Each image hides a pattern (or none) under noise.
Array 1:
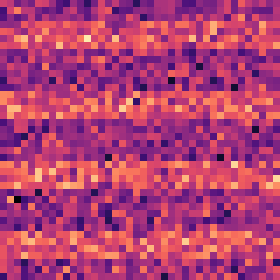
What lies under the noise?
horizontal stripes
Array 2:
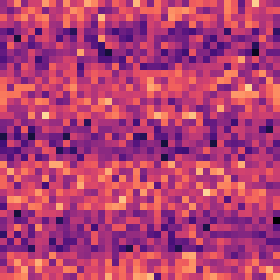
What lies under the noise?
horizontal stripes
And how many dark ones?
3
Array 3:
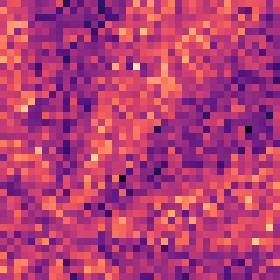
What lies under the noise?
spokes from one point
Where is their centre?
bottom left
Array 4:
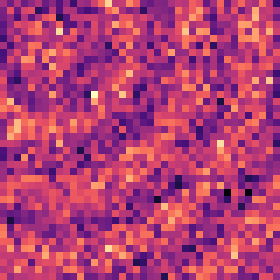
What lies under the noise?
rings round one point
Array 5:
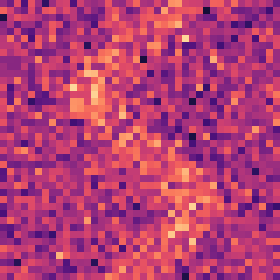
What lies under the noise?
a wavy band
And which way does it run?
top to bottom
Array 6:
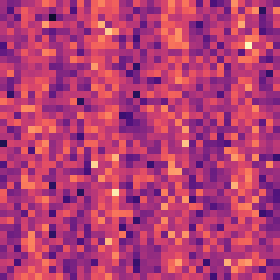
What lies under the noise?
vertical stripes
